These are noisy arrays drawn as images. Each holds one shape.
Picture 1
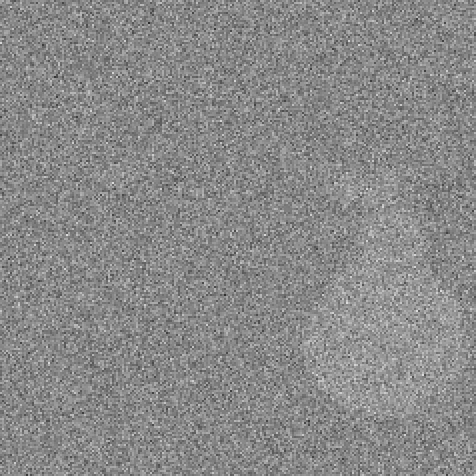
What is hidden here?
light pear
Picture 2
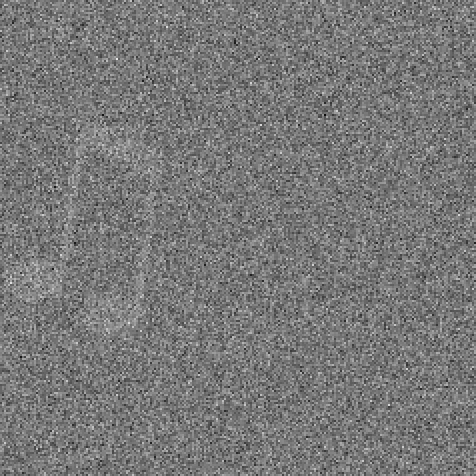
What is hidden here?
light pair of musical notes
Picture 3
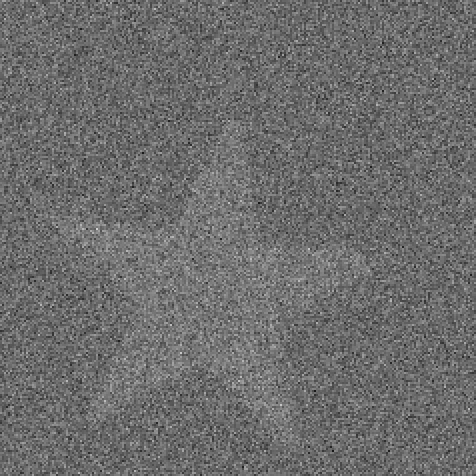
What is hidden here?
light star
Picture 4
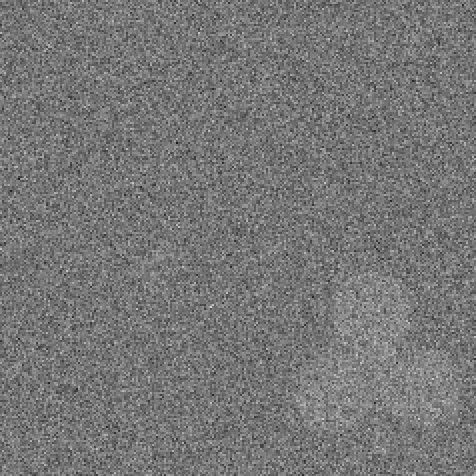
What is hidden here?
light club, bottom right
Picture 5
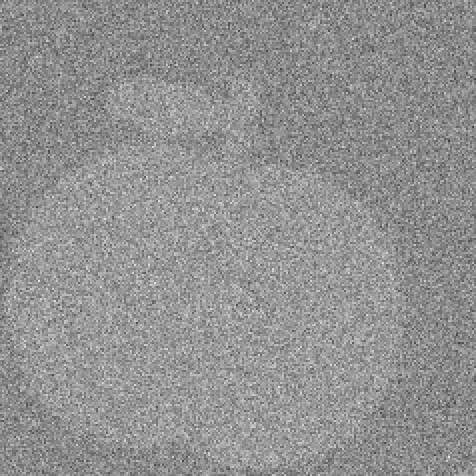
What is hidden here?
light apple
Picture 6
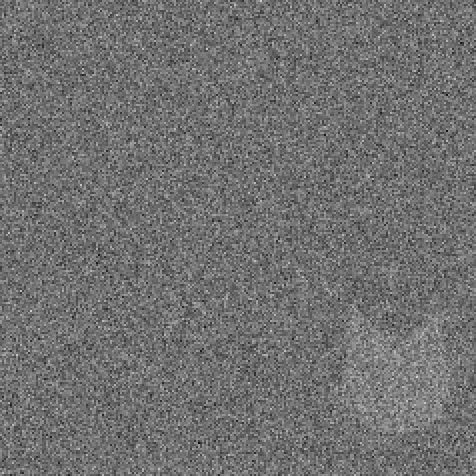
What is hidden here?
light cat's head, bottom right
